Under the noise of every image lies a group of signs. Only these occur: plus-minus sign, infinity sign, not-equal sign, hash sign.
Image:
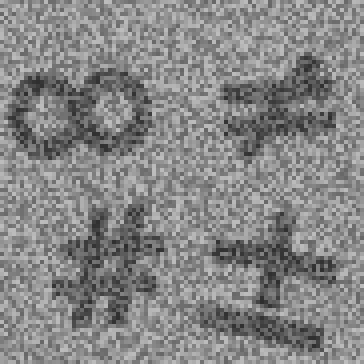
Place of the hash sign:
bottom left
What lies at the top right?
not-equal sign
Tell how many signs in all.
4
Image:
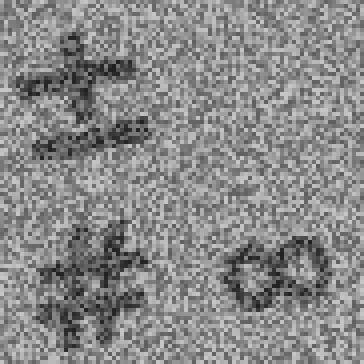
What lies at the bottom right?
infinity sign
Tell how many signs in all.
3
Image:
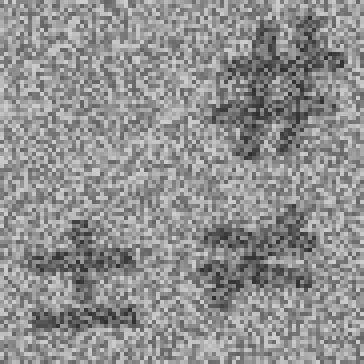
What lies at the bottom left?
plus-minus sign
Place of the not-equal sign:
bottom right
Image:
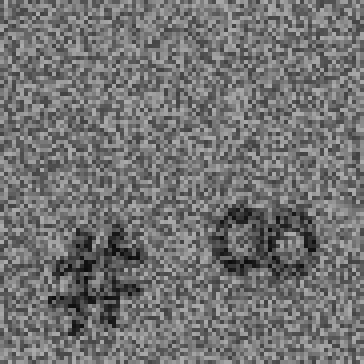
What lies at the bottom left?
hash sign
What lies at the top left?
nothing
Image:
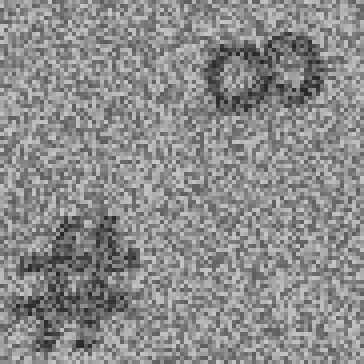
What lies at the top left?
nothing
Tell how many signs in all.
2
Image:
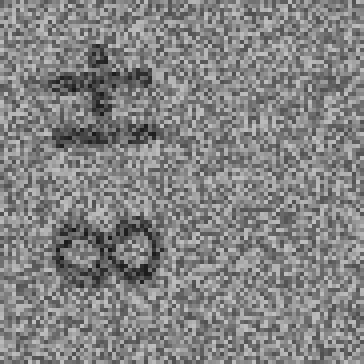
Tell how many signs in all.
2
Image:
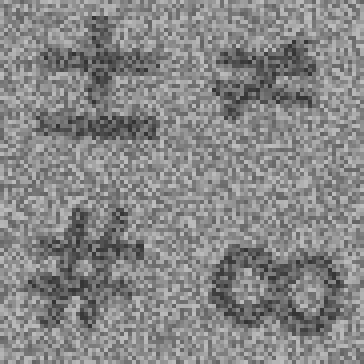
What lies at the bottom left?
hash sign
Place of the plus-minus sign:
top left
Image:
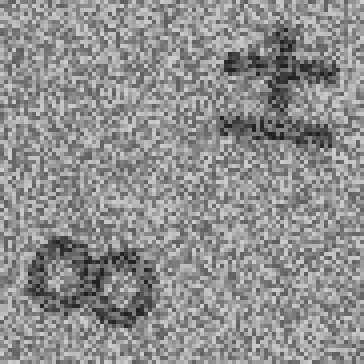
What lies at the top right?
plus-minus sign
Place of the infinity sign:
bottom left
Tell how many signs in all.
2
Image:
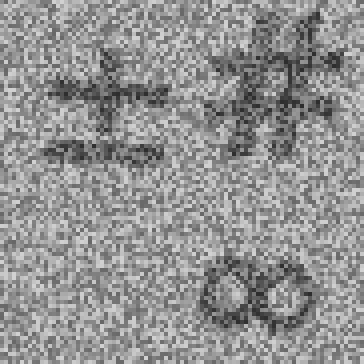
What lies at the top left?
plus-minus sign
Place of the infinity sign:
bottom right
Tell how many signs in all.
3
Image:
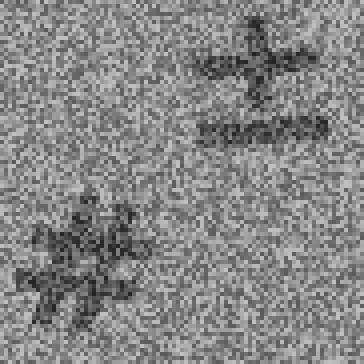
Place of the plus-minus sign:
top right
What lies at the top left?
nothing
